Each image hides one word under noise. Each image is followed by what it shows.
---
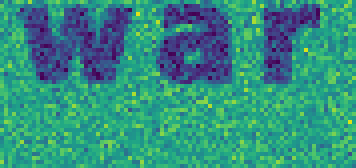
war
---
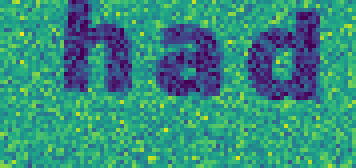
had
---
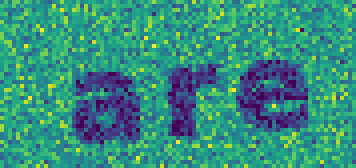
are
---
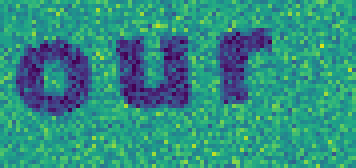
our
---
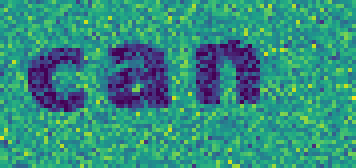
can
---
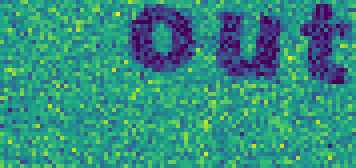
out
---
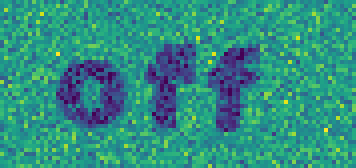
off
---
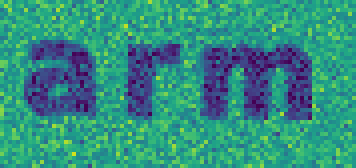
arm
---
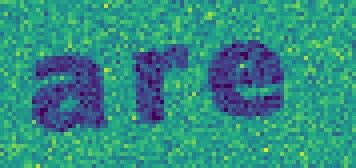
are
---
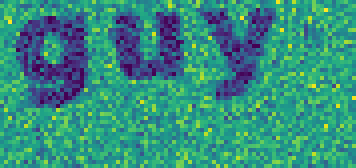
guy
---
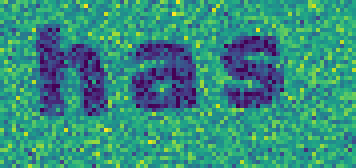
has
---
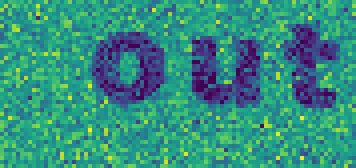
out
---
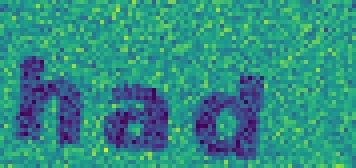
had
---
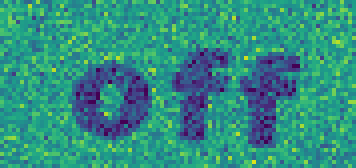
off
